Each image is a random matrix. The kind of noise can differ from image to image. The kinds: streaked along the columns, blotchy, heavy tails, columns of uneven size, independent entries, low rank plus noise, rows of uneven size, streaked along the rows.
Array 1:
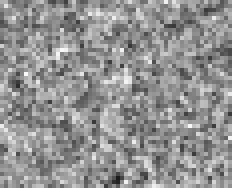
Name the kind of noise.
blotchy
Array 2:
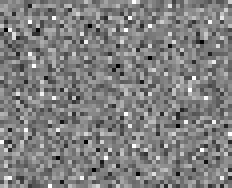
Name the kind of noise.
heavy tails
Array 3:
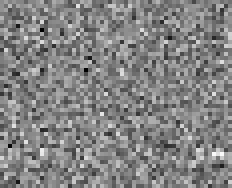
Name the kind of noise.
low rank plus noise
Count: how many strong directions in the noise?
one
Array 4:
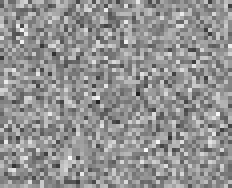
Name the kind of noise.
independent entries
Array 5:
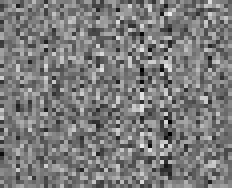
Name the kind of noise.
columns of uneven size
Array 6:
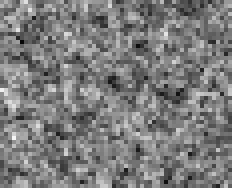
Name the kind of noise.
blotchy
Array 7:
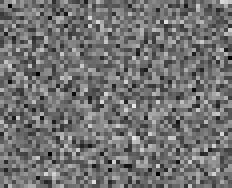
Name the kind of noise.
independent entries
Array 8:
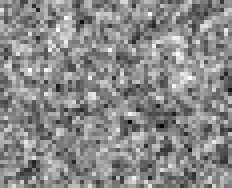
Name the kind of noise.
blotchy
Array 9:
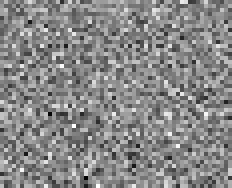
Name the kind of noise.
low rank plus noise
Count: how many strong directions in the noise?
one
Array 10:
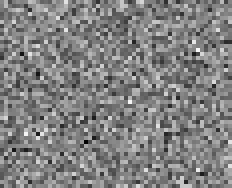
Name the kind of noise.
independent entries
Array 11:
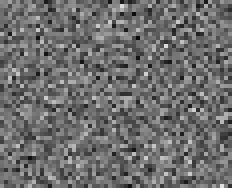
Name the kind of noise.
low rank plus noise
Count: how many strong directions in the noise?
three or four
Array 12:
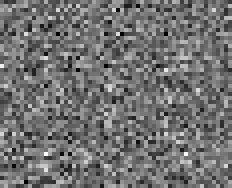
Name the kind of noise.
low rank plus noise
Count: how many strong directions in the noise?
five to eight
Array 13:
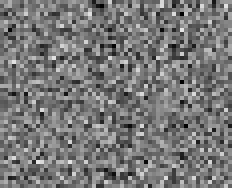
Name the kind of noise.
low rank plus noise
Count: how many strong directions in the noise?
five to eight
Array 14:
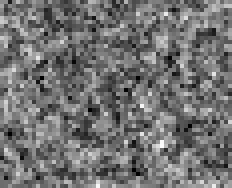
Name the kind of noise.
blotchy
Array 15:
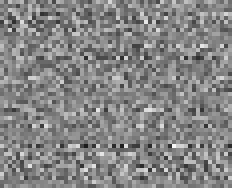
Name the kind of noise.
rows of uneven size
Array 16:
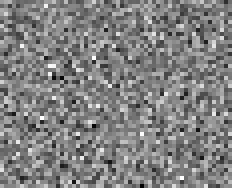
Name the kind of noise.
independent entries
